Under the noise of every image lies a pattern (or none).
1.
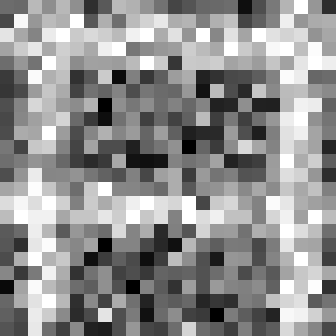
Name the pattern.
bands of rows crossing bands of columns
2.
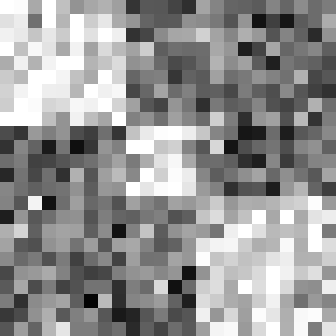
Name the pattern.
blocks along the diagonal
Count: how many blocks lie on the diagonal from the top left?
3
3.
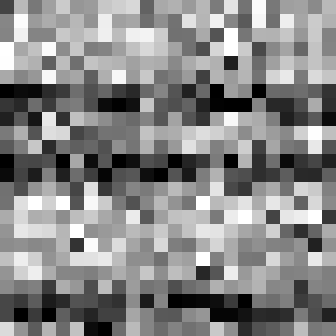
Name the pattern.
bands of rows
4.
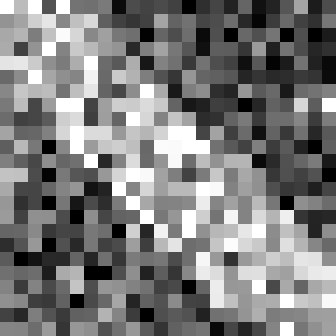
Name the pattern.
a diagonal band
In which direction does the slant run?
top left to bottom right
